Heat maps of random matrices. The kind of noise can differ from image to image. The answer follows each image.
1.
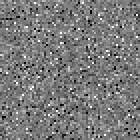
heavy tails
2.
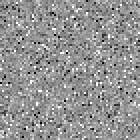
heavy tails
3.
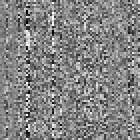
columns of uneven size
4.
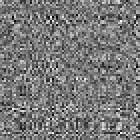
low rank plus noise
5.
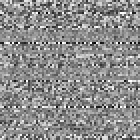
rows of uneven size
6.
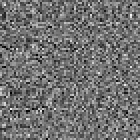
low rank plus noise
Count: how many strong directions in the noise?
five to eight
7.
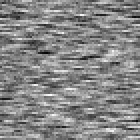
streaked along the rows
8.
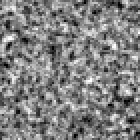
blotchy
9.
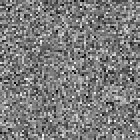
independent entries
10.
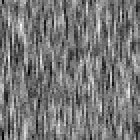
streaked along the columns
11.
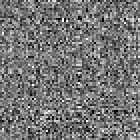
low rank plus noise
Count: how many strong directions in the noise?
five to eight
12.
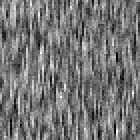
streaked along the columns
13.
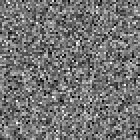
independent entries
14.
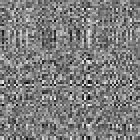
low rank plus noise
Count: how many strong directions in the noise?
one
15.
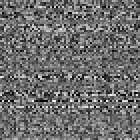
rows of uneven size
